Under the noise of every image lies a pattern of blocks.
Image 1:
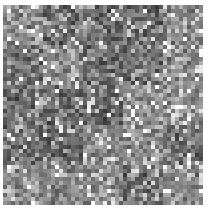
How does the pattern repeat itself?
mirrored about the diagonal from the top left
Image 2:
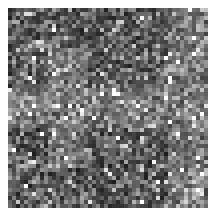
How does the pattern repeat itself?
top and bottom mirror each other
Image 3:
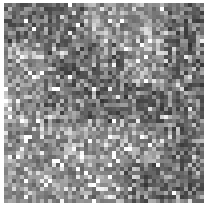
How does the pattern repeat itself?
no symmetry
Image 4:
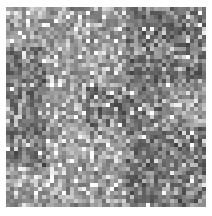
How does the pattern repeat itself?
top and bottom mirror each other
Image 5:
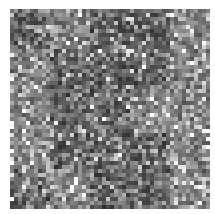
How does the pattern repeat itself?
top and bottom mirror each other
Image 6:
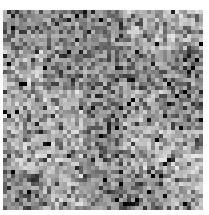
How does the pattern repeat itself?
no symmetry
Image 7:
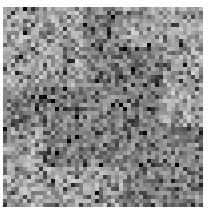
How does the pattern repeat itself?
mirrored about the diagonal from the top left
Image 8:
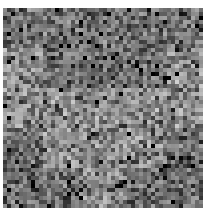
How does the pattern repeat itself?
left and right mirror each other
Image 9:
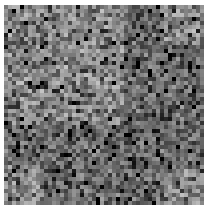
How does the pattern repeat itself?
mirrored about the diagonal from the top left
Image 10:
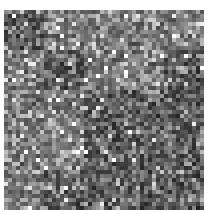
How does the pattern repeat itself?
mirrored about the diagonal from the top left
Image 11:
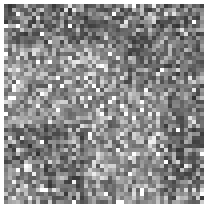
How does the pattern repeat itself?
mirrored about the diagonal from the bottom left
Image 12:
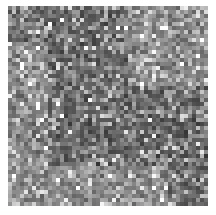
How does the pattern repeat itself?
mirrored about the diagonal from the bottom left
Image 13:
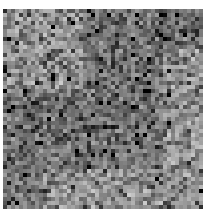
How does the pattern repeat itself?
mirrored about the diagonal from the top left
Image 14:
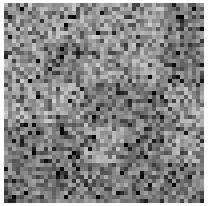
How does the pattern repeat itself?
no symmetry
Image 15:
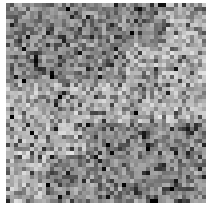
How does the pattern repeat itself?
the same after a half turn
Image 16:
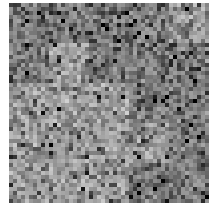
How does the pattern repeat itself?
mirrored about the diagonal from the bottom left
